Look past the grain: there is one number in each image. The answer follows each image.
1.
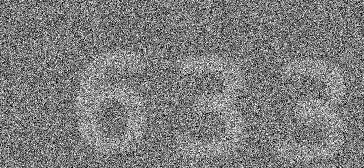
633
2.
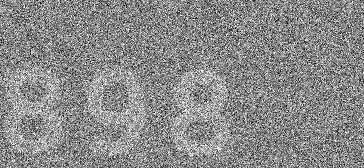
898
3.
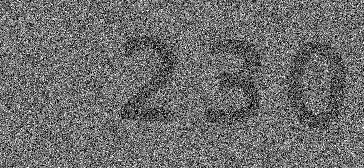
230
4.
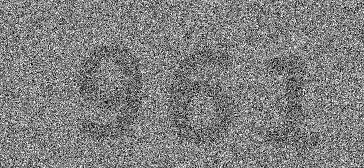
961
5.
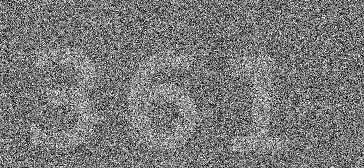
361
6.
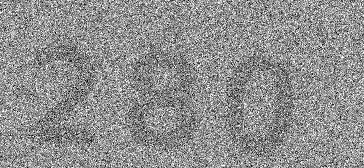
280
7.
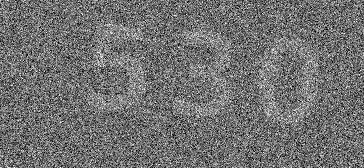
530
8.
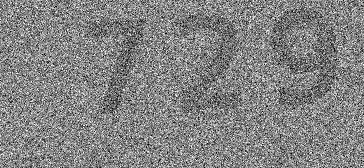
729
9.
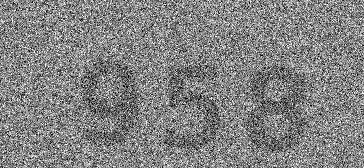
958
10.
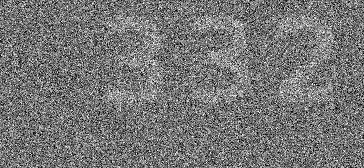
332
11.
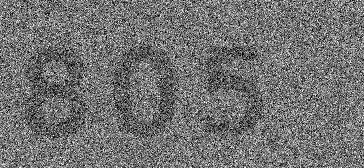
805
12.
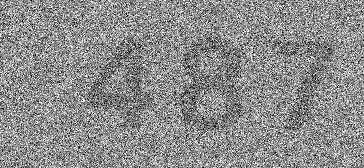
487
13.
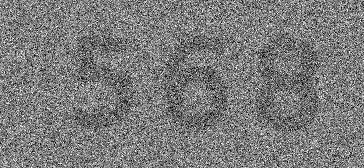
568
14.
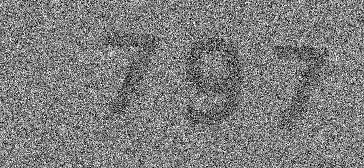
797
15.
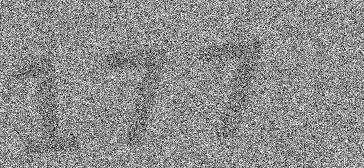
177
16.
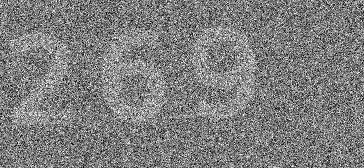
269
